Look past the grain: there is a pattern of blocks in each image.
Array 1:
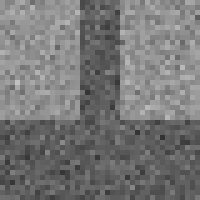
left and right mirror each other
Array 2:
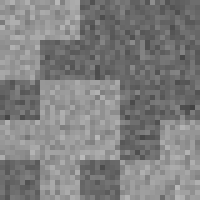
mirrored about the diagonal from the bottom left
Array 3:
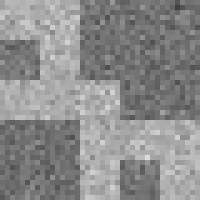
mirrored about the diagonal from the bottom left
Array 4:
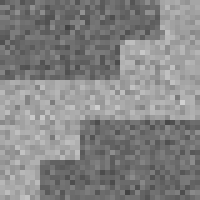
the same after a half turn
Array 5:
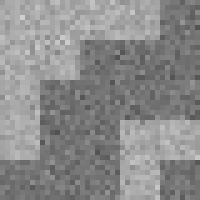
mirrored about the diagonal from the top left
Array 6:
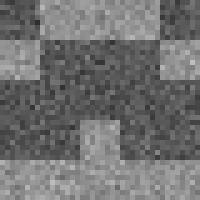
left and right mirror each other
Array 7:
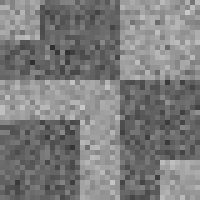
mirrored about the diagonal from the bottom left
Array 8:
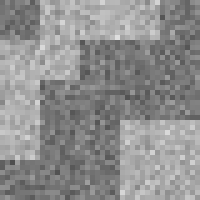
mirrored about the diagonal from the top left
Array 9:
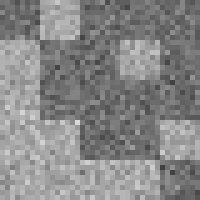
mirrored about the diagonal from the bottom left
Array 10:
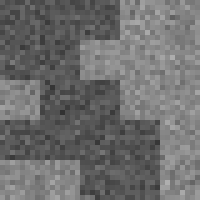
no symmetry
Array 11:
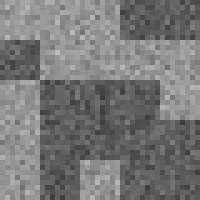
no symmetry
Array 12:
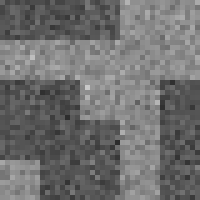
mirrored about the diagonal from the bottom left
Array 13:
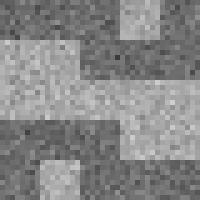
the same after a half turn
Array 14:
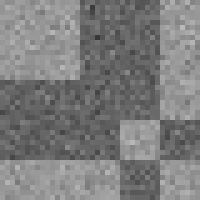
mirrored about the diagonal from the top left
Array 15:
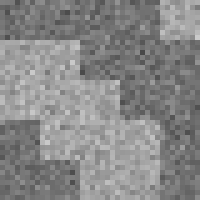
mirrored about the diagonal from the bottom left
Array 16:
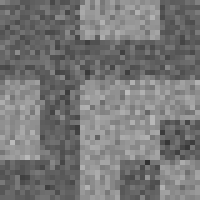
mirrored about the diagonal from the top left
